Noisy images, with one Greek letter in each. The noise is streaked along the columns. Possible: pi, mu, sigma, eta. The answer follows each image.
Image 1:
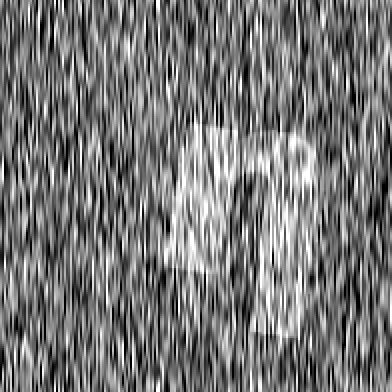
eta
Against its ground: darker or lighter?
lighter
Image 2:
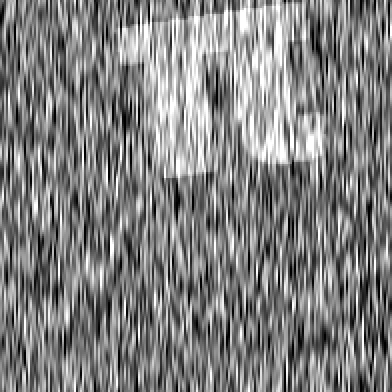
pi
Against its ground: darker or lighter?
lighter
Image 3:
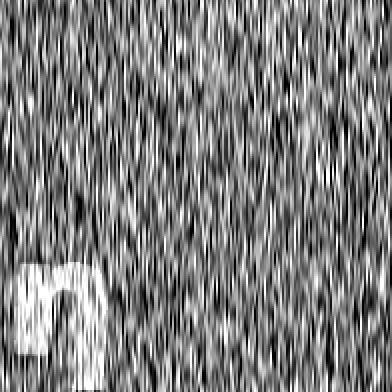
eta
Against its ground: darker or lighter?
lighter
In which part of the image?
bottom left
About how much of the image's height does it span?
a third
